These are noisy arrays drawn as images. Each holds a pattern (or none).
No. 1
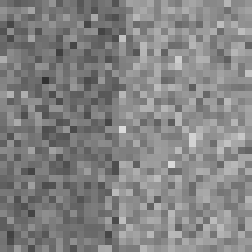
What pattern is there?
a sharp edge
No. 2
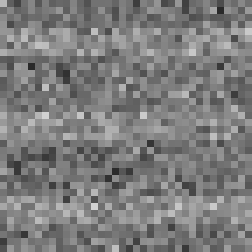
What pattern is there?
horizontal stripes
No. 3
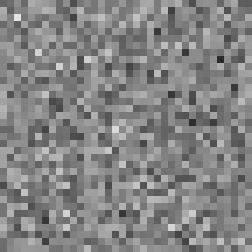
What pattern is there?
only noise
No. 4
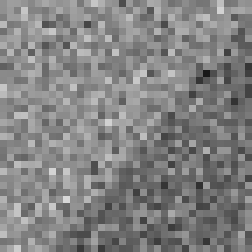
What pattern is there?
a sharp edge
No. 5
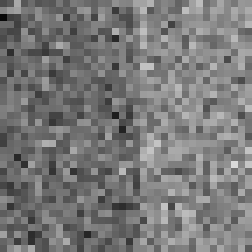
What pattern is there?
a sharp edge
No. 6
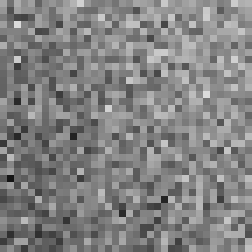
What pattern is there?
a smooth slope
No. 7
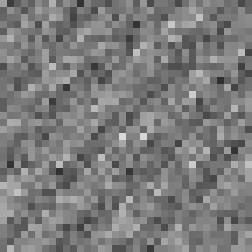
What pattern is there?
diagonal stripes
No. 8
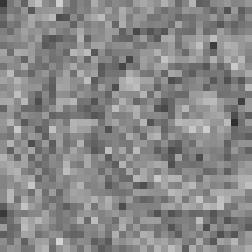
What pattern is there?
rings round one point
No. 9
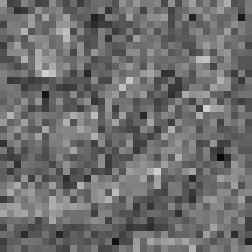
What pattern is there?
rings round one point
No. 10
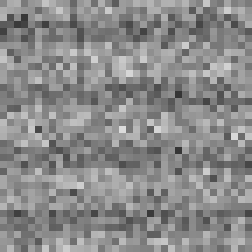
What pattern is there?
horizontal stripes
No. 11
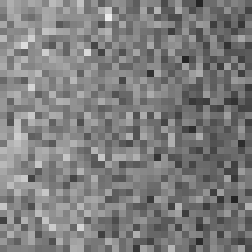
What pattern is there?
a smooth slope
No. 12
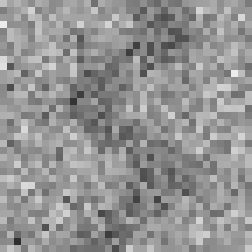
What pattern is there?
a wavy band
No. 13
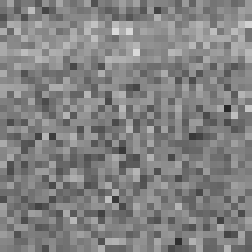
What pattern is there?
one horizontal stripe
